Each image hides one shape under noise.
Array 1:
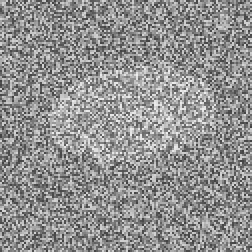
light ellipse
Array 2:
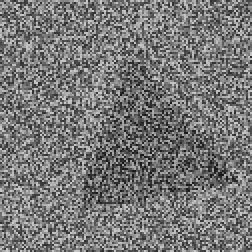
dark triangle
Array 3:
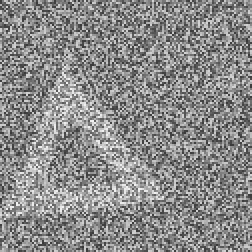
light triangle frame
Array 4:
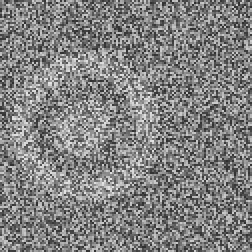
light bullseye
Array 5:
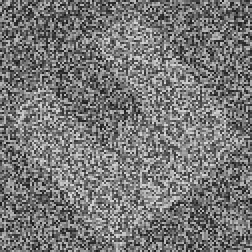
light square with a notch
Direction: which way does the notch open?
up and left
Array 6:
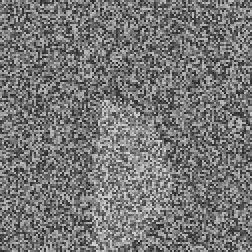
light half disc
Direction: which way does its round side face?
right
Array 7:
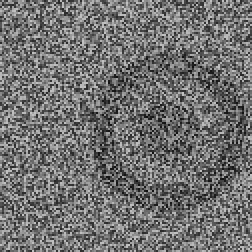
dark bullseye
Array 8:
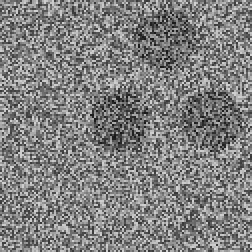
dark three dots
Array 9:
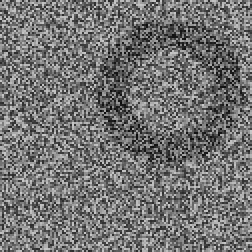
dark ring
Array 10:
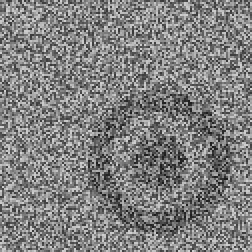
dark bullseye
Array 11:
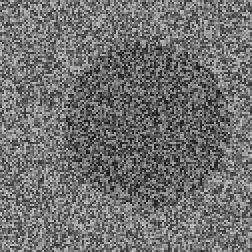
dark disc
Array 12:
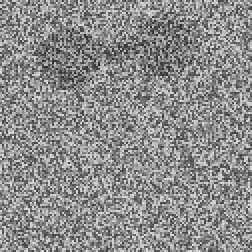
dark dumbbell
